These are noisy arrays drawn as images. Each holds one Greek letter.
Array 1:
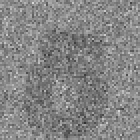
dark delta
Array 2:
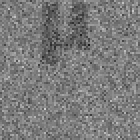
dark mu, top middle
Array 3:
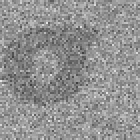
dark sigma
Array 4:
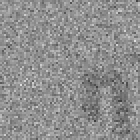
dark eta
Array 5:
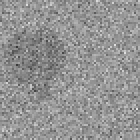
dark phi
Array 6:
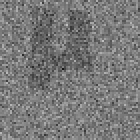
dark mu
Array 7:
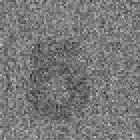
dark delta
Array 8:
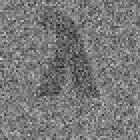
dark lambda
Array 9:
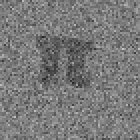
dark pi, centre
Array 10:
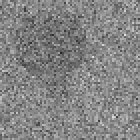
dark phi
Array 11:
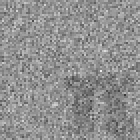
dark pi
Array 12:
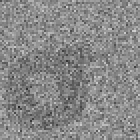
dark sigma
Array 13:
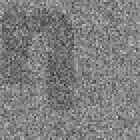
dark eta
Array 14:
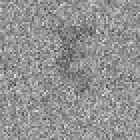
dark xi
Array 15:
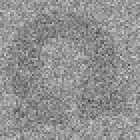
dark omega
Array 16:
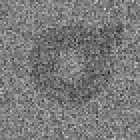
dark sigma
